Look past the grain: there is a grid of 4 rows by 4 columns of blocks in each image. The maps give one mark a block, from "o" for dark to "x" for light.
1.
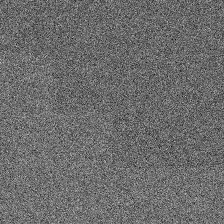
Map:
o o o o
x o o o
x x o o
x x x x
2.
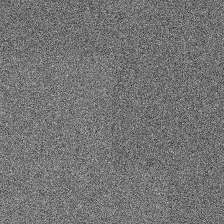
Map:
o o o o
x x o o
x x o o
x x x o
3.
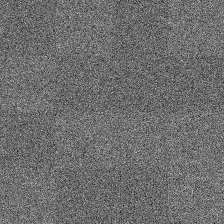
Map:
o x o x
x o o o
o x x x
x o o x
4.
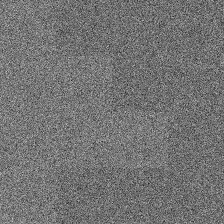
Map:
x o o o
x x o o
x x x o
x o o o
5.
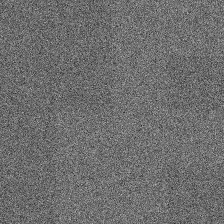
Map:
o o x x
o o x o
o x x x
o x x o
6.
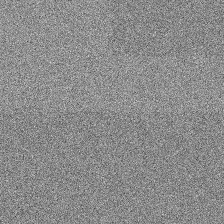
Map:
x x o o
x x x x
o o o o
o o o o
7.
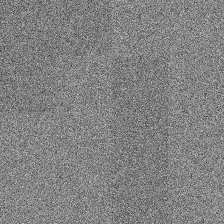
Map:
o o x x
o x o x
x x o x
x x o x
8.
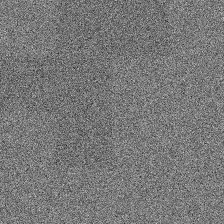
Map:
x o o x
o o x x
x o x x
x x x x
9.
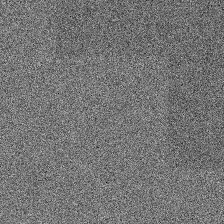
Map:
x o o o
x x x o
x x x o
x x x x
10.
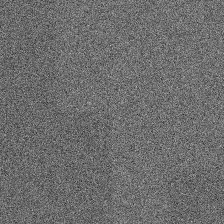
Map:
o x x x
o x x x
o o x x
o o x o
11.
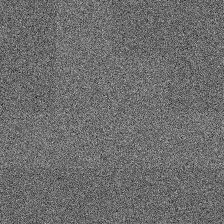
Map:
o x o o
o x x o
x x x x
o o o o
